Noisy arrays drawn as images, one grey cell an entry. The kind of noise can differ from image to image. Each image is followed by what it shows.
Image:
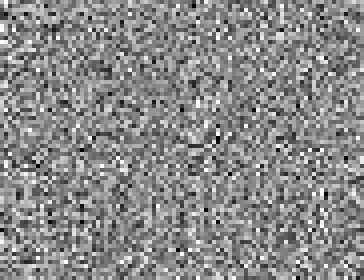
low rank plus noise
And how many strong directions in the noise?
five to eight
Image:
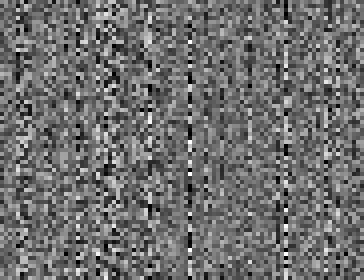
columns of uneven size
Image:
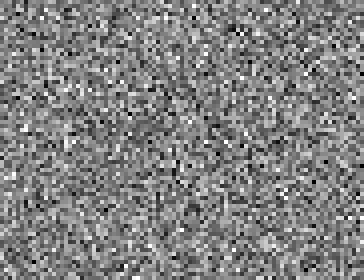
independent entries
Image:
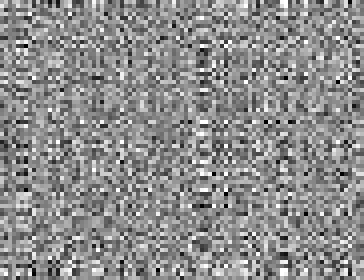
low rank plus noise
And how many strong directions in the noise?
two
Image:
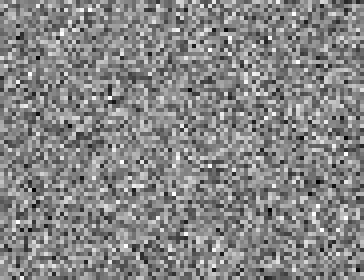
independent entries
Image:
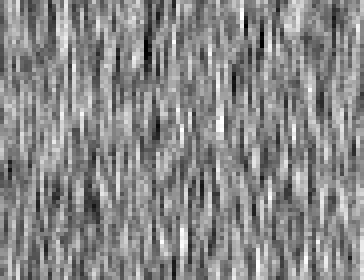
streaked along the columns
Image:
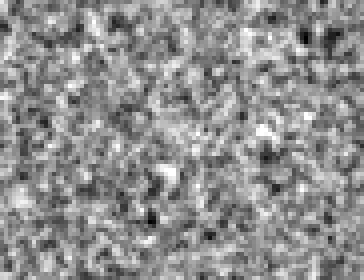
blotchy
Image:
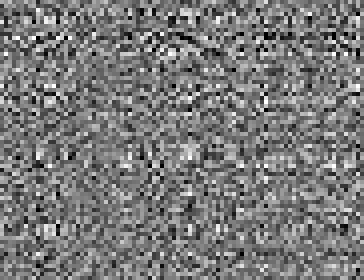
low rank plus noise
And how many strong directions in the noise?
three or four
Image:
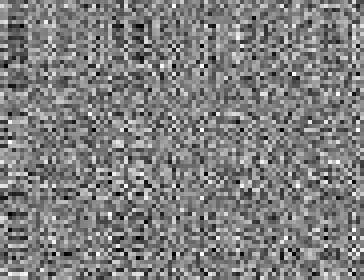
low rank plus noise
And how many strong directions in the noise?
two
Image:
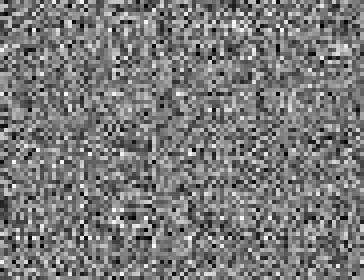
low rank plus noise
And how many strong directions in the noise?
five to eight
